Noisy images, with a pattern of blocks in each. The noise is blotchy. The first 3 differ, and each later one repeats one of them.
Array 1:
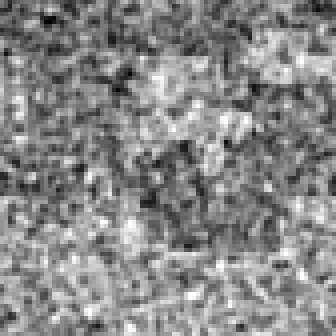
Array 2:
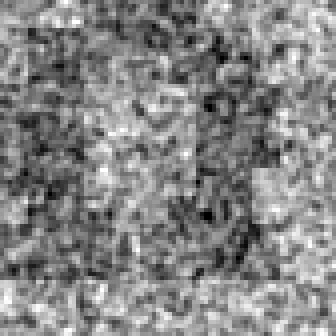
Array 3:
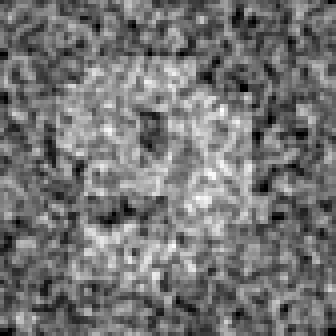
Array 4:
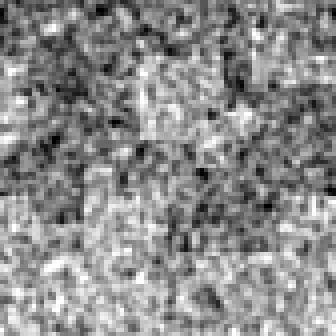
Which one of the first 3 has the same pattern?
1
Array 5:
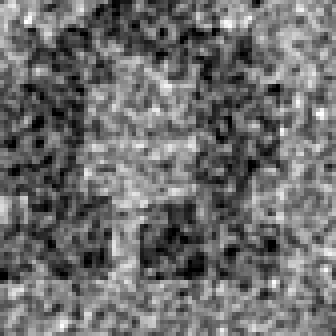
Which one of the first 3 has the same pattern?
2
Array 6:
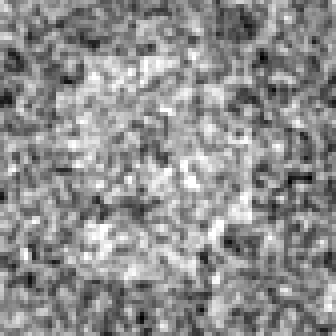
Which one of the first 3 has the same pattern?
3
